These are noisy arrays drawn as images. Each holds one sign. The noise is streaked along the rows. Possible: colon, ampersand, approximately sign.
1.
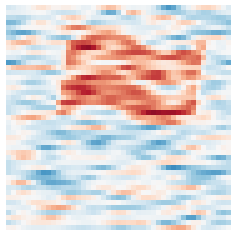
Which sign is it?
approximately sign
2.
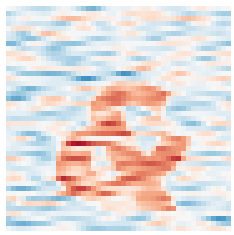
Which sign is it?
ampersand
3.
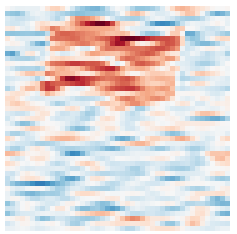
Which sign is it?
approximately sign
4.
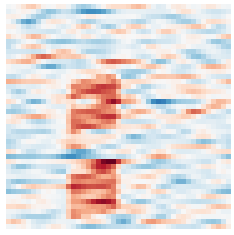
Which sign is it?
colon
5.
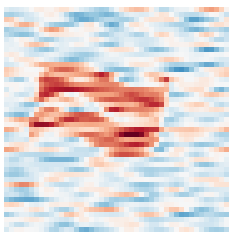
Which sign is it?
approximately sign
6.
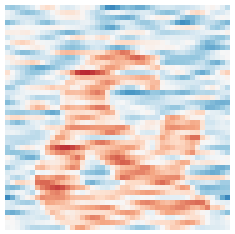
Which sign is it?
ampersand
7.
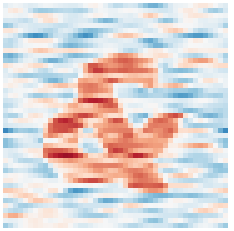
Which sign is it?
ampersand
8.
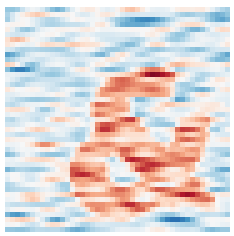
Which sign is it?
ampersand
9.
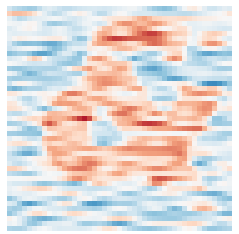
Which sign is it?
ampersand
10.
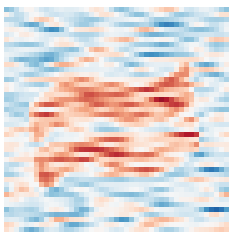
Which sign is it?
approximately sign
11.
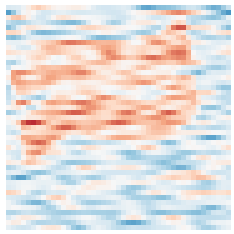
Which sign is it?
approximately sign
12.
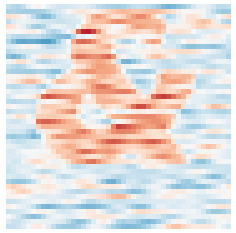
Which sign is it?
ampersand
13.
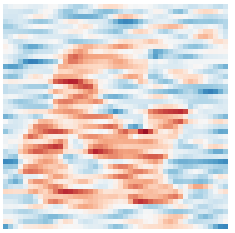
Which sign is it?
ampersand
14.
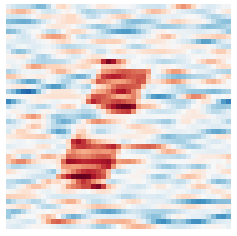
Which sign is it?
colon
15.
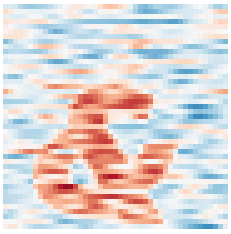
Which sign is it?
ampersand
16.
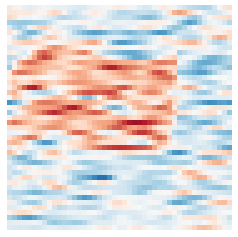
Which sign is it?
approximately sign
